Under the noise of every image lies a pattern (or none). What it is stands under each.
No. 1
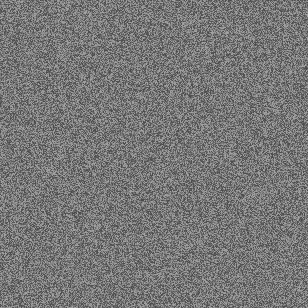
only noise
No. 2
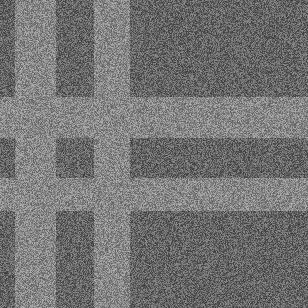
bands of rows crossing bands of columns
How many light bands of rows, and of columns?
2 and 2
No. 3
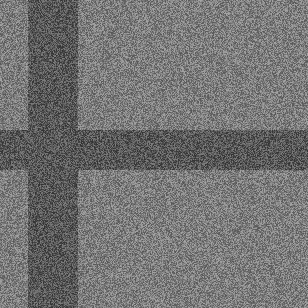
bands of rows crossing bands of columns
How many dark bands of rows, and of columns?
1 and 1
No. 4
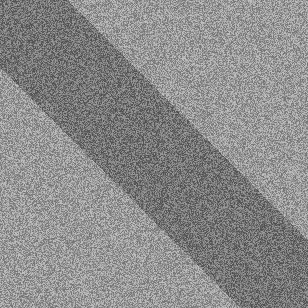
a diagonal band
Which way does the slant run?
top left to bottom right
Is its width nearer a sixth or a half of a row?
a half
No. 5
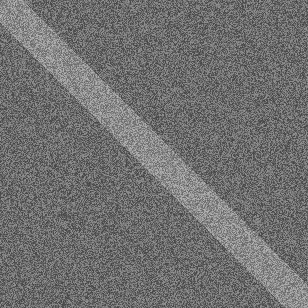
a diagonal band
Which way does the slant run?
top left to bottom right
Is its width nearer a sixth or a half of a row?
a sixth
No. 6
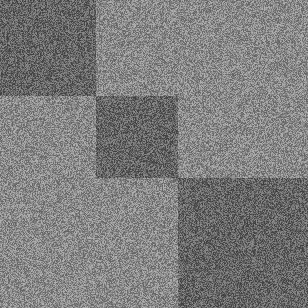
blocks along the diagonal
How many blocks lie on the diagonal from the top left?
3
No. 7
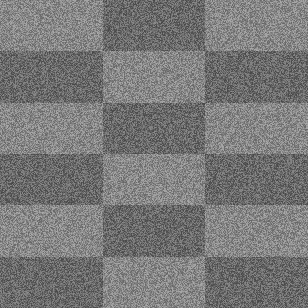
a checkerboard
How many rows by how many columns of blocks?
6 by 3
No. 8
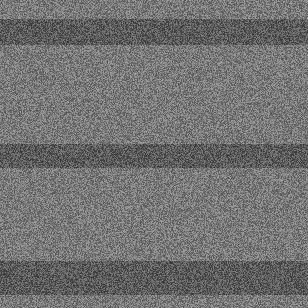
bands of rows
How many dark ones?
3
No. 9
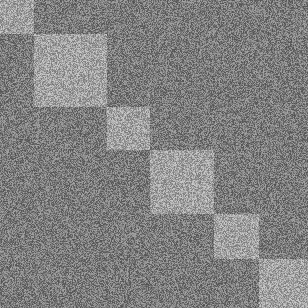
blocks along the diagonal
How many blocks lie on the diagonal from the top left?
6
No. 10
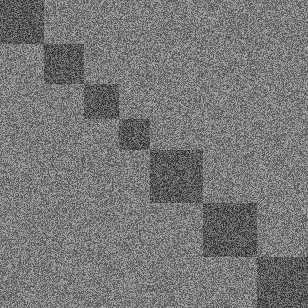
blocks along the diagonal
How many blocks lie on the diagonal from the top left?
7
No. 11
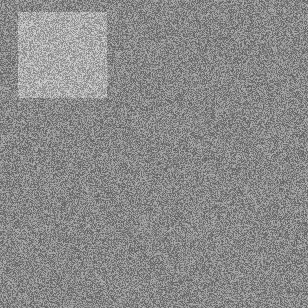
one block
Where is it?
top left
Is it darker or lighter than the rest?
lighter
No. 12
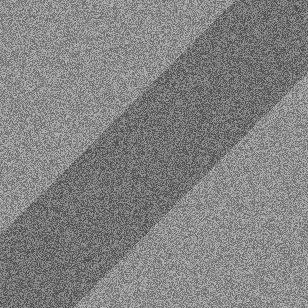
a diagonal band
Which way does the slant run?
bottom left to top right
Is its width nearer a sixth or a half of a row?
a half
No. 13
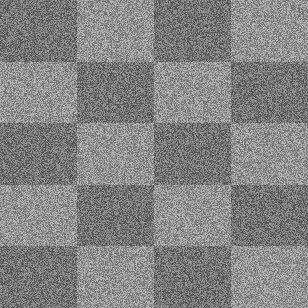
a checkerboard
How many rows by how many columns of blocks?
5 by 4
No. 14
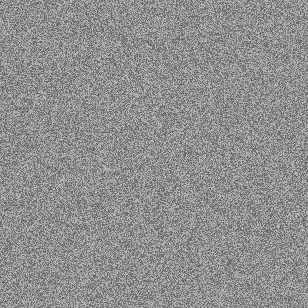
only noise
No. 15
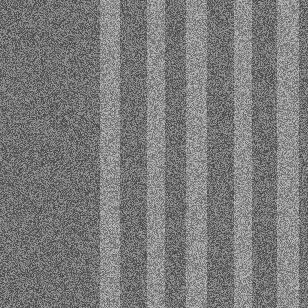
bands of columns
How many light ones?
5
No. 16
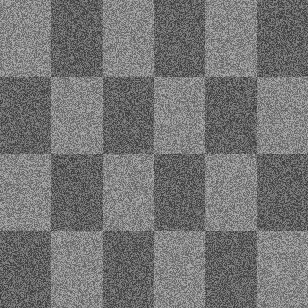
a checkerboard
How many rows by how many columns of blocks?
4 by 6
